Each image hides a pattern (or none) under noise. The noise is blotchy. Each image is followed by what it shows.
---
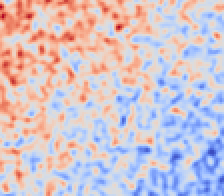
a smooth slope
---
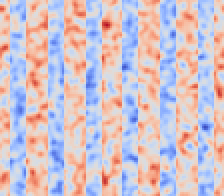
vertical stripes
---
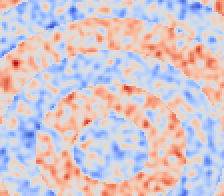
rings round one point
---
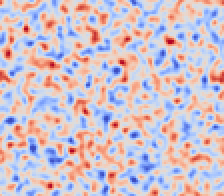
only noise
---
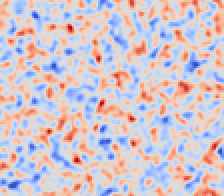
only noise
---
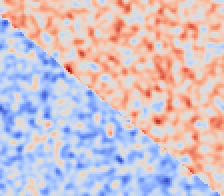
a sharp edge
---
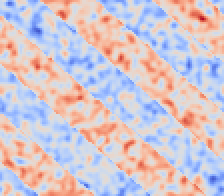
diagonal stripes
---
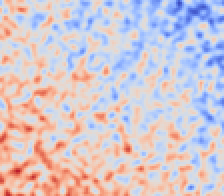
a smooth slope
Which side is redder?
bottom left
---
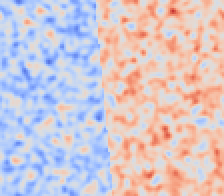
a sharp edge
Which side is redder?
right
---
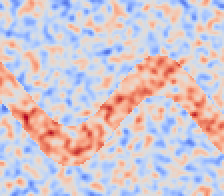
a wavy band
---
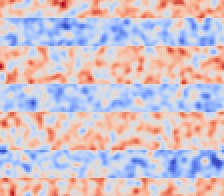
horizontal stripes
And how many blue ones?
3
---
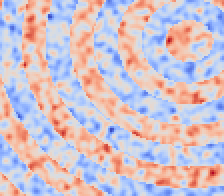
rings round one point
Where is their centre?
top right
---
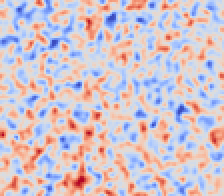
only noise
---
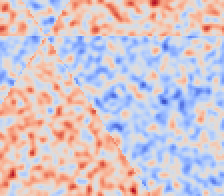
spokes from one point
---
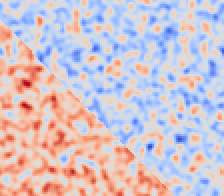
a sharp edge
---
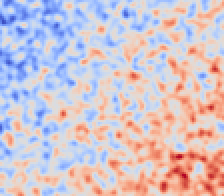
a smooth slope
